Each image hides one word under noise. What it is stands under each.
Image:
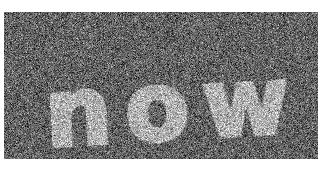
now
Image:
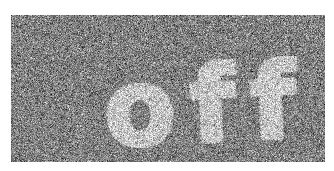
off
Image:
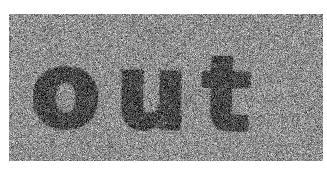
out
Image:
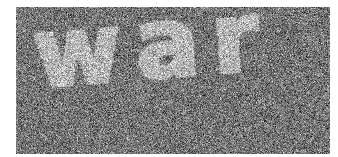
war
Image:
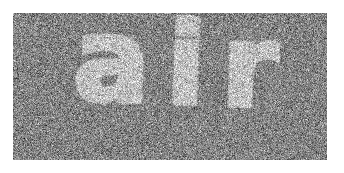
air
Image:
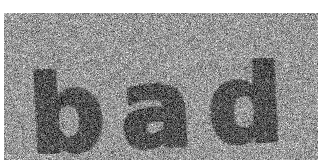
bad
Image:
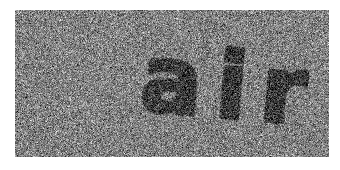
air
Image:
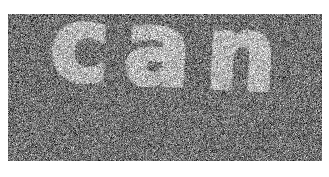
can
